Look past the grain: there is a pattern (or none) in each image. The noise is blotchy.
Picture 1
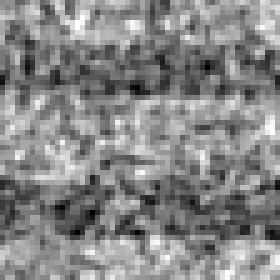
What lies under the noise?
horizontal stripes
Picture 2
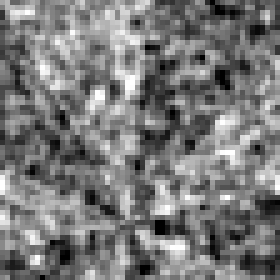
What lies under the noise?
spokes from one point
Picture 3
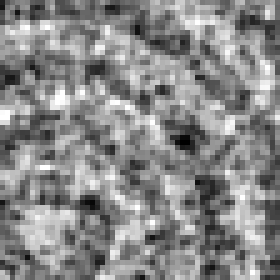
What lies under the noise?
rings round one point
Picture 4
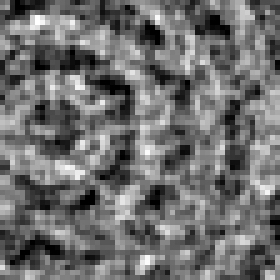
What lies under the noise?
rings round one point
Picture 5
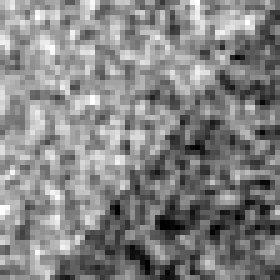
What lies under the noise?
a sharp edge
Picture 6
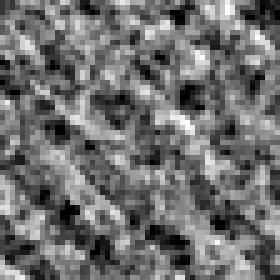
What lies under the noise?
diagonal stripes
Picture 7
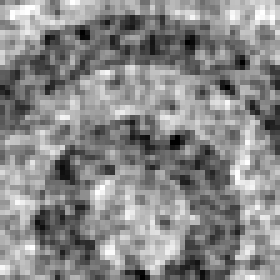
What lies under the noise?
rings round one point
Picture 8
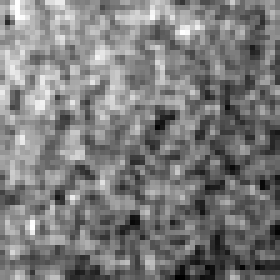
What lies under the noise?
a smooth slope
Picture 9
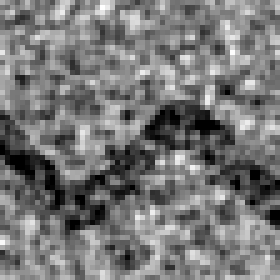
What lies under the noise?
a wavy band
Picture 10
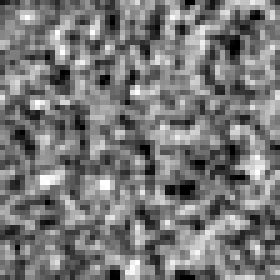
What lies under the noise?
only noise
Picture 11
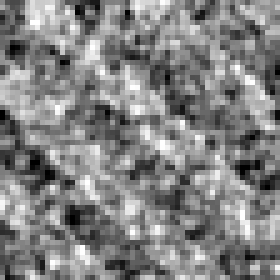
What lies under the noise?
diagonal stripes
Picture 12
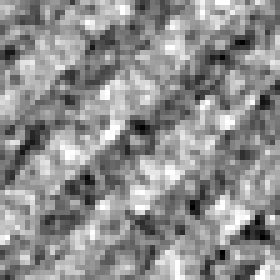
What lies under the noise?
diagonal stripes
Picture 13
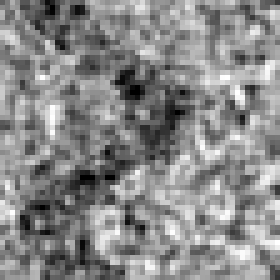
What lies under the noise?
a wavy band
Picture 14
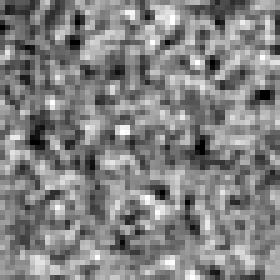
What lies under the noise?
only noise
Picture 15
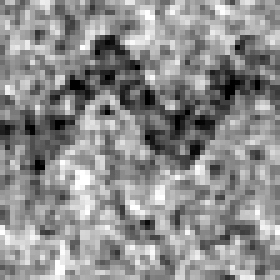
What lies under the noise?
a wavy band
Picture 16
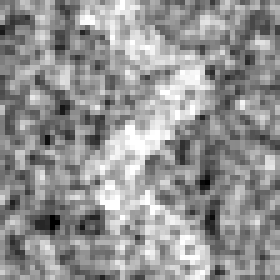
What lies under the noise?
a wavy band
